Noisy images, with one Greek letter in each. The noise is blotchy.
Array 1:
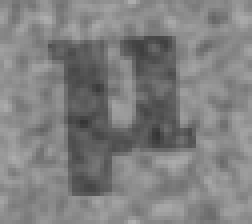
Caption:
dark mu
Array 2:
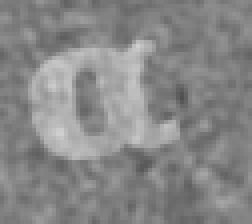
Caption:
light alpha
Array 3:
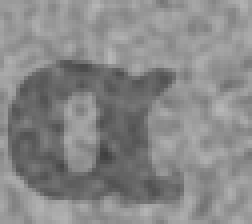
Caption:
dark alpha
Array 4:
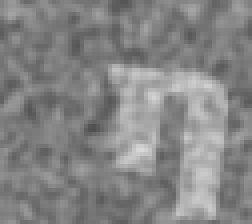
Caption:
light eta
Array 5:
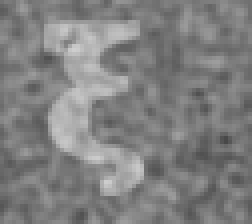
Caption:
light xi
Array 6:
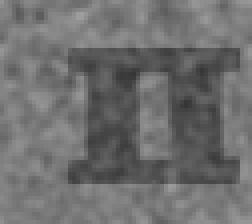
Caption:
dark pi
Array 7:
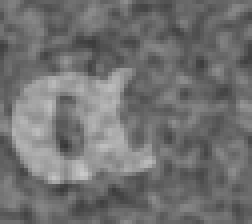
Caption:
light alpha
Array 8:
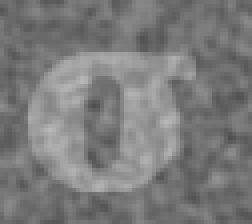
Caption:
light sigma
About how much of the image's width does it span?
two thirds
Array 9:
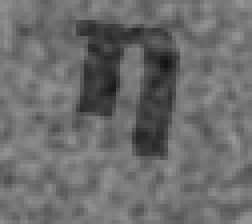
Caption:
dark eta
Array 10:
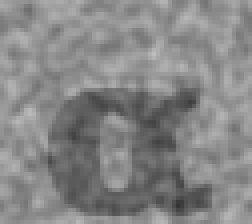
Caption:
dark alpha
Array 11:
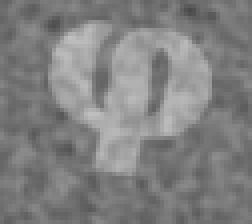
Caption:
light phi
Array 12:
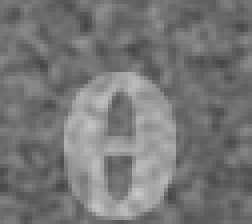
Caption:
light theta
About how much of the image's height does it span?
two thirds
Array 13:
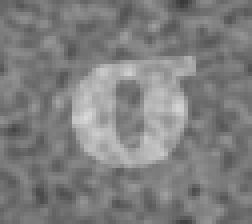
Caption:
light sigma
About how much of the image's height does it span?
half
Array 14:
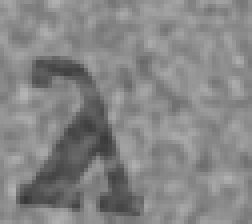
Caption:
dark lambda
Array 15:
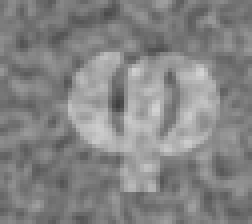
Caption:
light phi
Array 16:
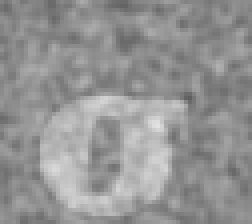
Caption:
light sigma
